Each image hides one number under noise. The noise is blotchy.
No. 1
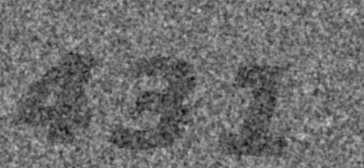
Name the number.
431
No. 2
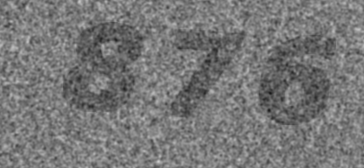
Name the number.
876
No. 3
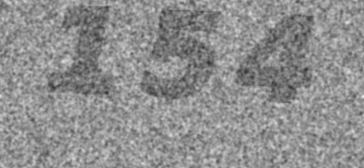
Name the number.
154
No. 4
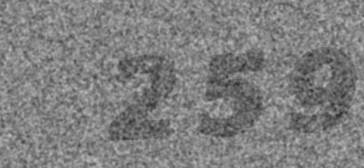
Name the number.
259
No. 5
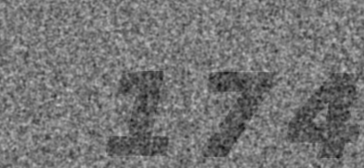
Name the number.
174
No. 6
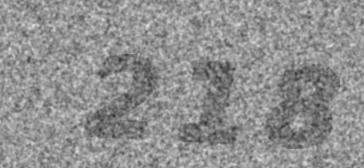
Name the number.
218
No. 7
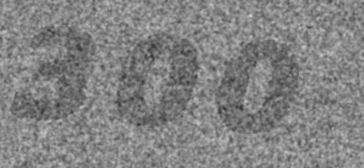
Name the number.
300
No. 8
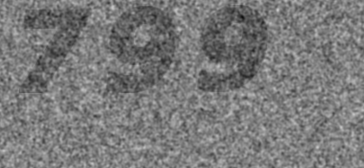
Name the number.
799
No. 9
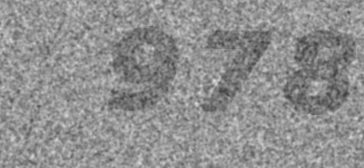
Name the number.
978
